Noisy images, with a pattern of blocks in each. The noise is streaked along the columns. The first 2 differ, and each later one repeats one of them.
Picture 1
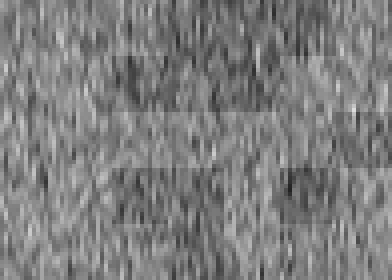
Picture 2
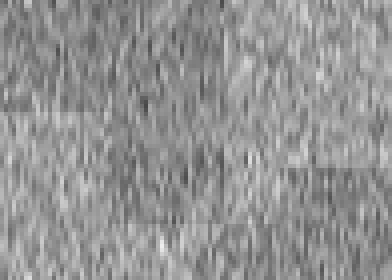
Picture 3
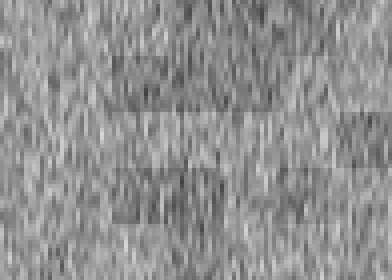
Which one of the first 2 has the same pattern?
1
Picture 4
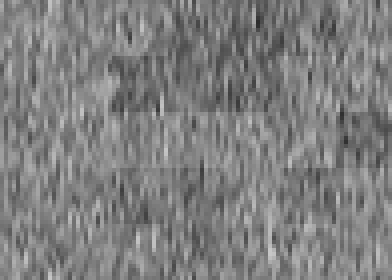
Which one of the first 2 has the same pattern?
1
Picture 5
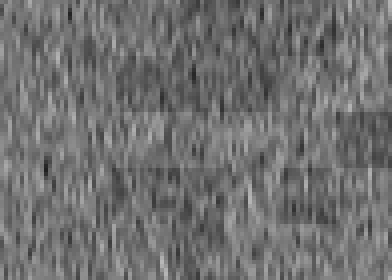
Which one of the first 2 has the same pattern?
1
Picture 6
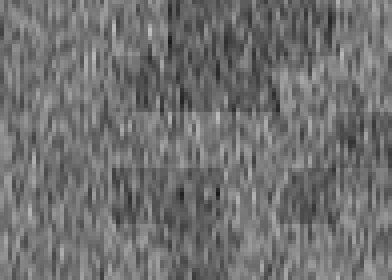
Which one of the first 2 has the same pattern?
1
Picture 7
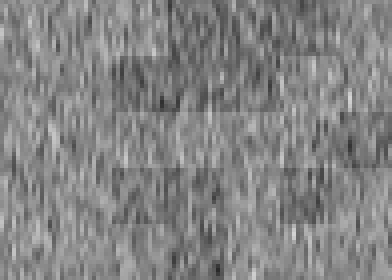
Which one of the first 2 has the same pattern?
1
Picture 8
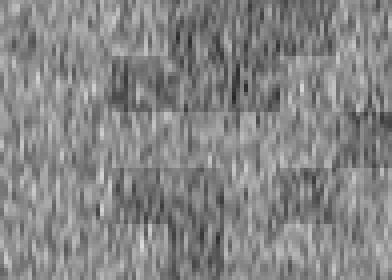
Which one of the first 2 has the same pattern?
1
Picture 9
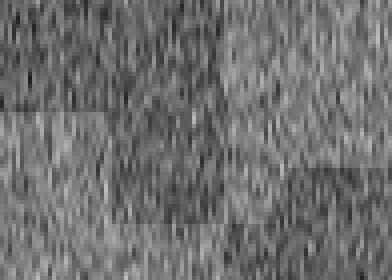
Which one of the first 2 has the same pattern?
2
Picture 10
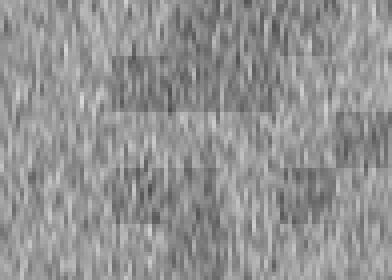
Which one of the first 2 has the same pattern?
1
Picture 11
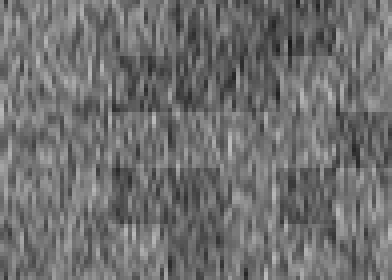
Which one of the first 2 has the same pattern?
1
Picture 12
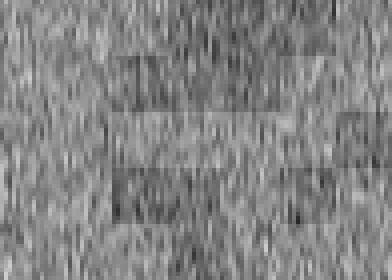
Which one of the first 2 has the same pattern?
1
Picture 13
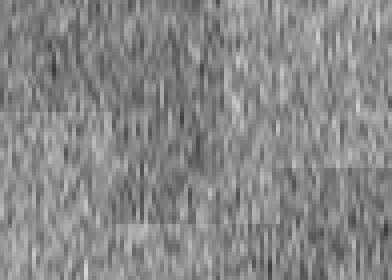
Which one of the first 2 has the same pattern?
2
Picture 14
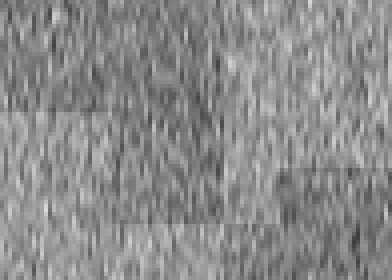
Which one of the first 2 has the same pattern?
2
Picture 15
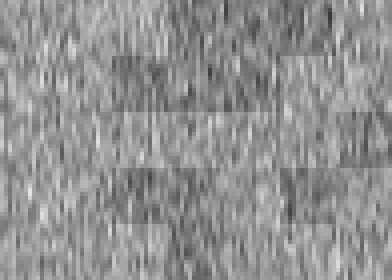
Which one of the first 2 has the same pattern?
1
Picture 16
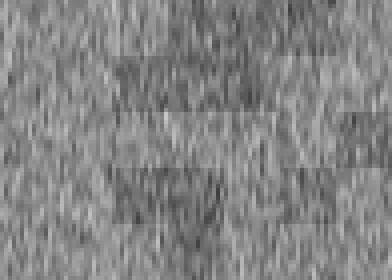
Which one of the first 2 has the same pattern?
1
